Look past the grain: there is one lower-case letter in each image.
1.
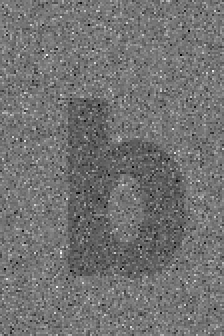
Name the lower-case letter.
b
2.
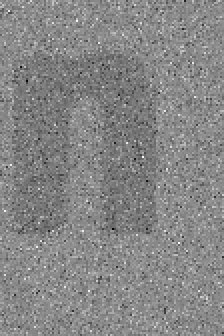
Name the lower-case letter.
n
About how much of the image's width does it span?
two thirds
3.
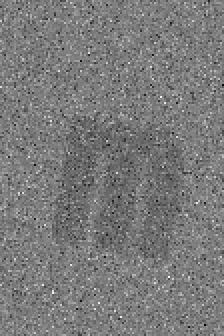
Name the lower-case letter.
m
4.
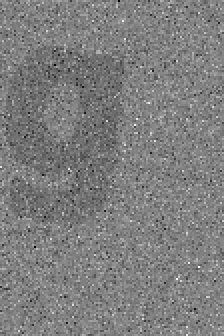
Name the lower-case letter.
g
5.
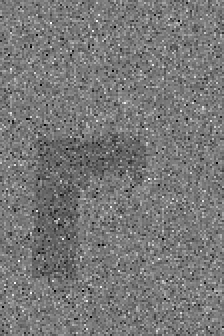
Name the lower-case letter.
r
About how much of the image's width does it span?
half
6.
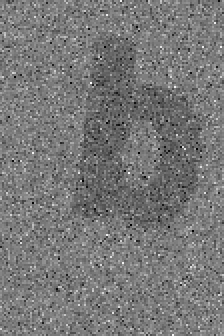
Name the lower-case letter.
b
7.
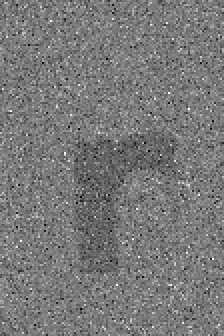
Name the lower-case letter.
r
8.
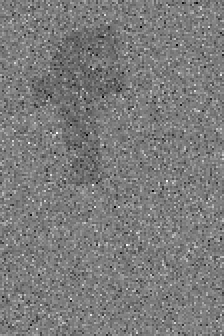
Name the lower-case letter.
f
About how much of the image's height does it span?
half
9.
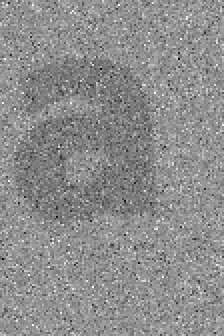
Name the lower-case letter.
a
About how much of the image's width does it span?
two thirds
